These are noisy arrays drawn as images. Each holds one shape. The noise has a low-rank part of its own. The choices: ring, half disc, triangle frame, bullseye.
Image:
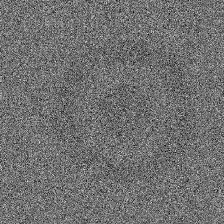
bullseye
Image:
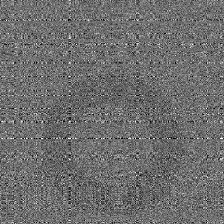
ring
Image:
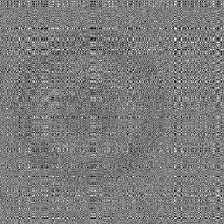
bullseye
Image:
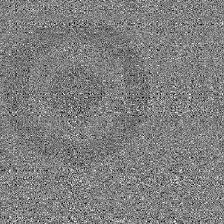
bullseye
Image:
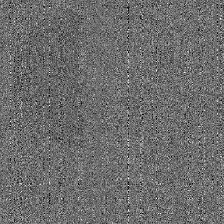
half disc
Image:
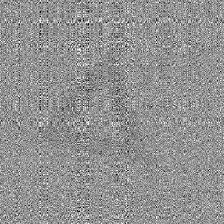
triangle frame
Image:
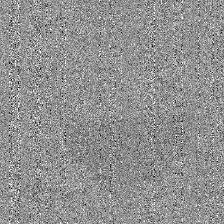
half disc
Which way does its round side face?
down
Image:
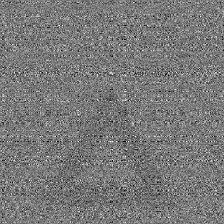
triangle frame
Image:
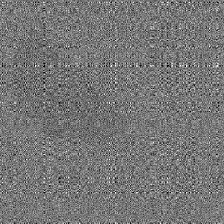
half disc
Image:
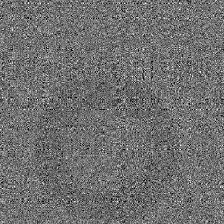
ring
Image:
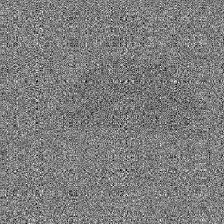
half disc
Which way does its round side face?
up
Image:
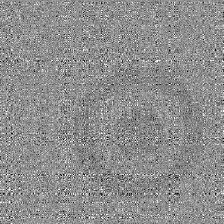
bullseye
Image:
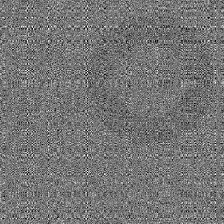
ring
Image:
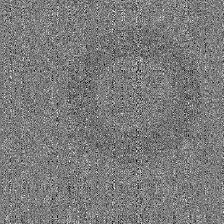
ring
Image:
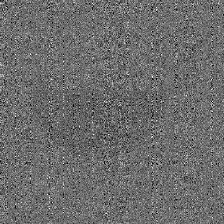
half disc
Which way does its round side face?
down
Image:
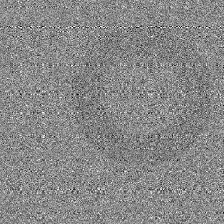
ring
